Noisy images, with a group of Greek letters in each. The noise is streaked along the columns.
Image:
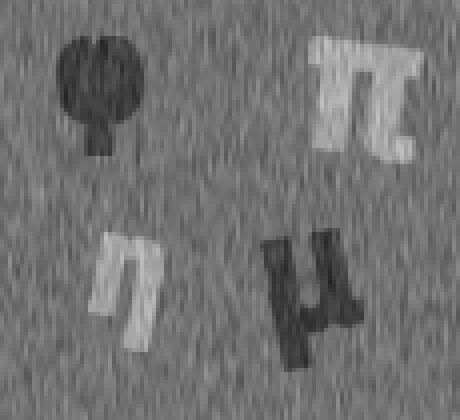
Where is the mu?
bottom right
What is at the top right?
pi
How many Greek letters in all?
4
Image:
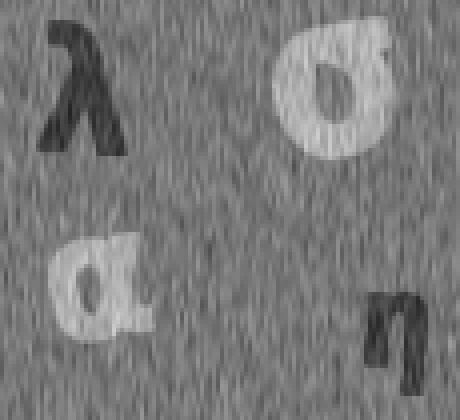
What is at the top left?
lambda
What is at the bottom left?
alpha
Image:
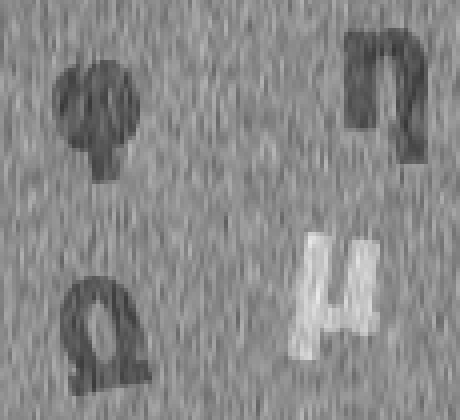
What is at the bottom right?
mu
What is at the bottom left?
omega
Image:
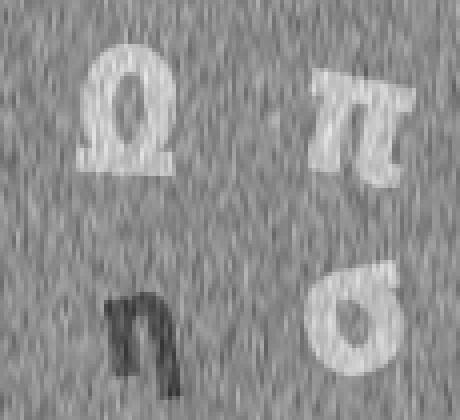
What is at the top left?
omega
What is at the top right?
pi
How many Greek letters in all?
4
